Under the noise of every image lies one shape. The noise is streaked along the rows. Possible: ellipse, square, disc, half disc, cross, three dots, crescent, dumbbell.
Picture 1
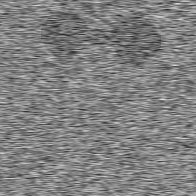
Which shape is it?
dumbbell
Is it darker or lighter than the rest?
darker
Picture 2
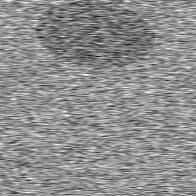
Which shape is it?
ellipse
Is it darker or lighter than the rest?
darker
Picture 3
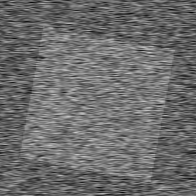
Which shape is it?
square
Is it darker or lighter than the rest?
lighter
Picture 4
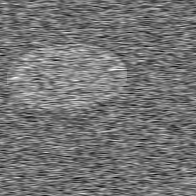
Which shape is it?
ellipse
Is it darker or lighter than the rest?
lighter
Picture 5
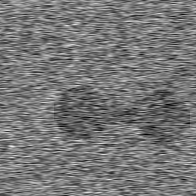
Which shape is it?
dumbbell
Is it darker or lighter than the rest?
darker
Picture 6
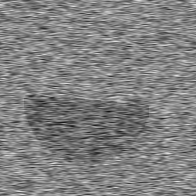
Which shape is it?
half disc
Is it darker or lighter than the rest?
darker
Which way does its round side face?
down
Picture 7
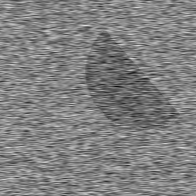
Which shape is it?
half disc
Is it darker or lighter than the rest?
darker
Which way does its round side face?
down and left
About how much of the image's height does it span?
half
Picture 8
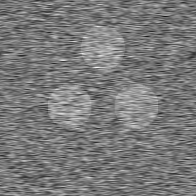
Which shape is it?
three dots
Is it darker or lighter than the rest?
lighter
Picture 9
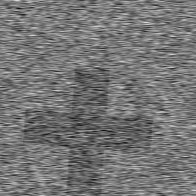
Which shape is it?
cross
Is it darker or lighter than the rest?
darker
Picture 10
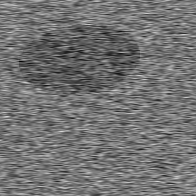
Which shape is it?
ellipse
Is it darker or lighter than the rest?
darker
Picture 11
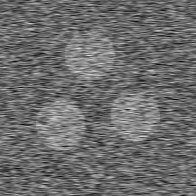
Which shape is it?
three dots
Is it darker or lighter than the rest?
lighter
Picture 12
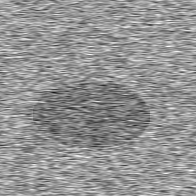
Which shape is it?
ellipse
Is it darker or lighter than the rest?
darker
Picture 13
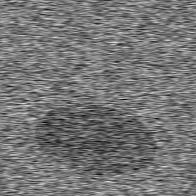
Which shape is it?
ellipse
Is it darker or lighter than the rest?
darker
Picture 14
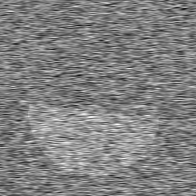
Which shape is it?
half disc
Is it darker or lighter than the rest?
lighter
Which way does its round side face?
down
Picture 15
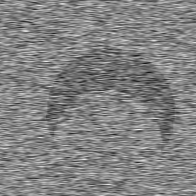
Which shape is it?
crescent
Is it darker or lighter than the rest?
darker
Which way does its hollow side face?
down
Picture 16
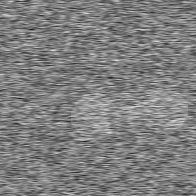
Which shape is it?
dumbbell
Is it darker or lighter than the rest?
lighter
